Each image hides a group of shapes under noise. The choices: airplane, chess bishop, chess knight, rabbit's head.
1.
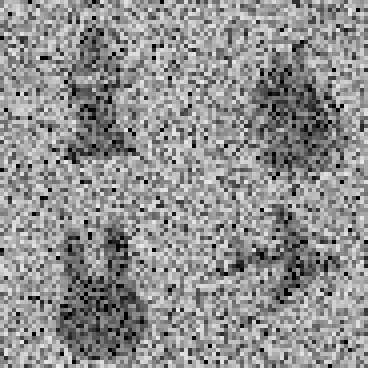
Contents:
top left: dark chess bishop; top right: dark chess knight; bottom left: dark rabbit's head; bottom right: dark airplane
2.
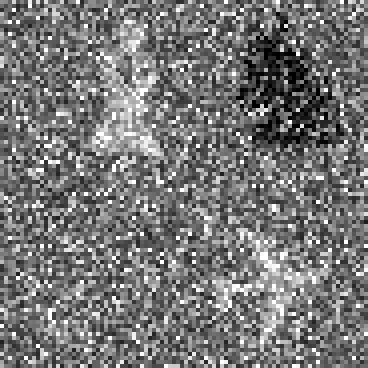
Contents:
top left: light chess bishop; top right: dark chess knight; bottom right: light airplane
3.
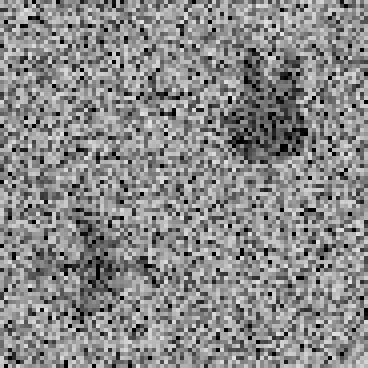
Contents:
top right: dark rabbit's head; bottom left: dark airplane
